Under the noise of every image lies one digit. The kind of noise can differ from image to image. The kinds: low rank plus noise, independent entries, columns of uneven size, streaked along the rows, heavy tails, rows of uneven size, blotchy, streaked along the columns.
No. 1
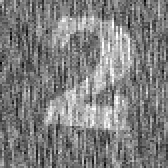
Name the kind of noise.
streaked along the columns
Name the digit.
2
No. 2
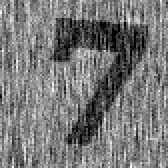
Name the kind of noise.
streaked along the columns
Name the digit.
7
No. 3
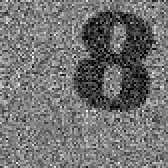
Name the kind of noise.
low rank plus noise
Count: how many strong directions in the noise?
three or four
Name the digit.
8
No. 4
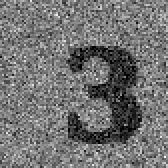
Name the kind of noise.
independent entries
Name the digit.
3
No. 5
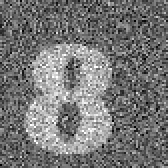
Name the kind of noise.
low rank plus noise
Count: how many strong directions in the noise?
five to eight
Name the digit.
8
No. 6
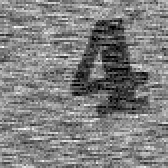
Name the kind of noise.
streaked along the rows
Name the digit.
4
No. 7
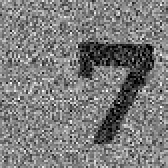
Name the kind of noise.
low rank plus noise
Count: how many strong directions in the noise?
two
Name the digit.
7
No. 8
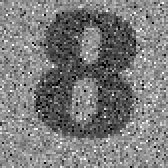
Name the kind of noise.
heavy tails
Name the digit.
8
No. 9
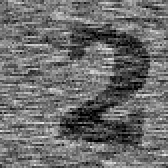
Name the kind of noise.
streaked along the rows
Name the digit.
2
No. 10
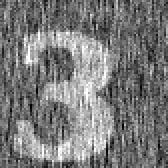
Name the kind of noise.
streaked along the columns
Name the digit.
3
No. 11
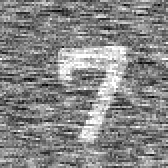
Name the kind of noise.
streaked along the rows
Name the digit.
7
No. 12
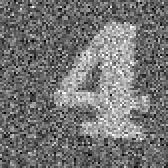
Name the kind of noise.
low rank plus noise
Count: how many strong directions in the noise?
three or four
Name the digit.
4
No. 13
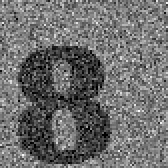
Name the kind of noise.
independent entries
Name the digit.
8
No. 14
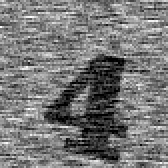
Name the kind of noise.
streaked along the rows
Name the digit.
4
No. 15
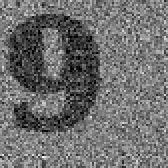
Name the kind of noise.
low rank plus noise
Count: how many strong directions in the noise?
two
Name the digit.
9
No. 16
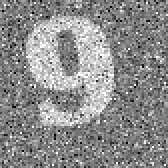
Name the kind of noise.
heavy tails
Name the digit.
9
